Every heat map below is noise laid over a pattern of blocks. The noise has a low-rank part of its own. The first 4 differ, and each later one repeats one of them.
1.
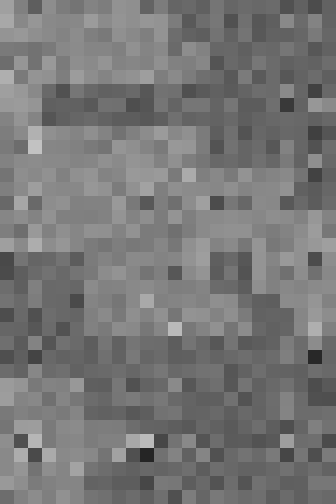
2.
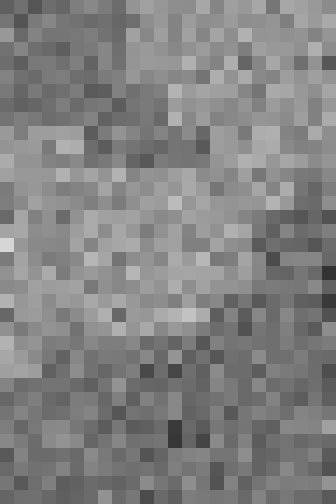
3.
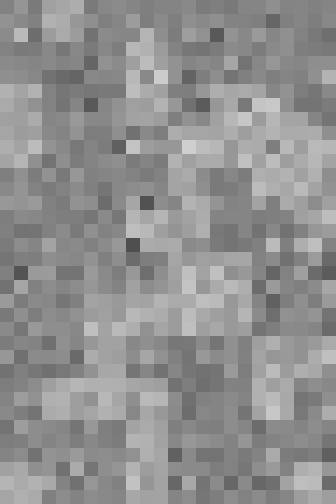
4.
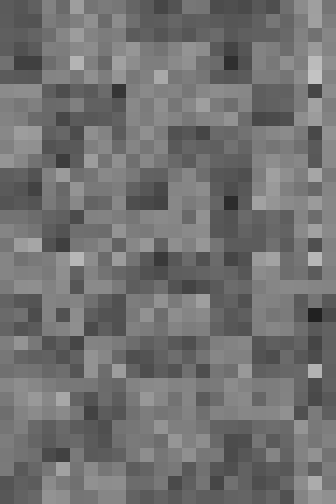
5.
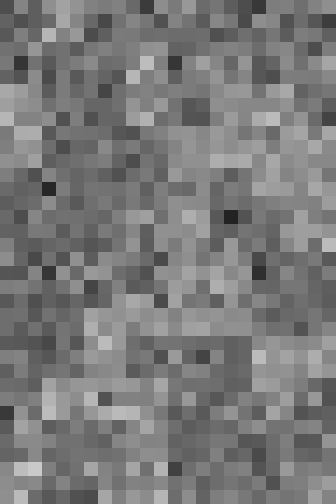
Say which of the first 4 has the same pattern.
3
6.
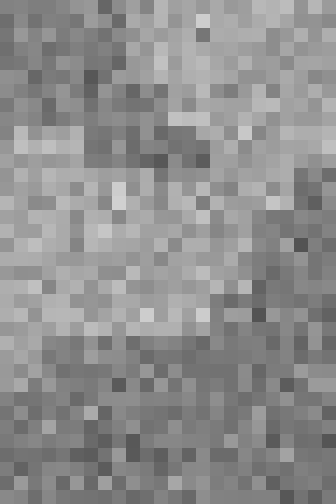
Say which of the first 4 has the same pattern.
2
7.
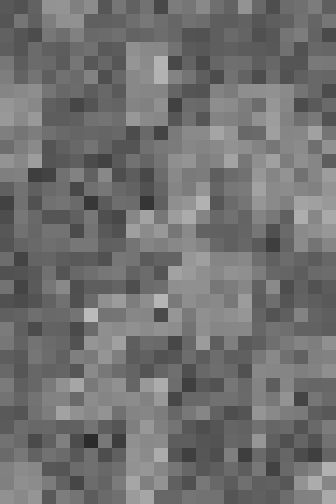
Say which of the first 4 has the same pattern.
3
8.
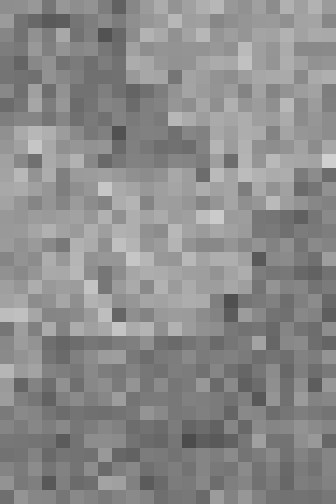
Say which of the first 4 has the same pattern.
2
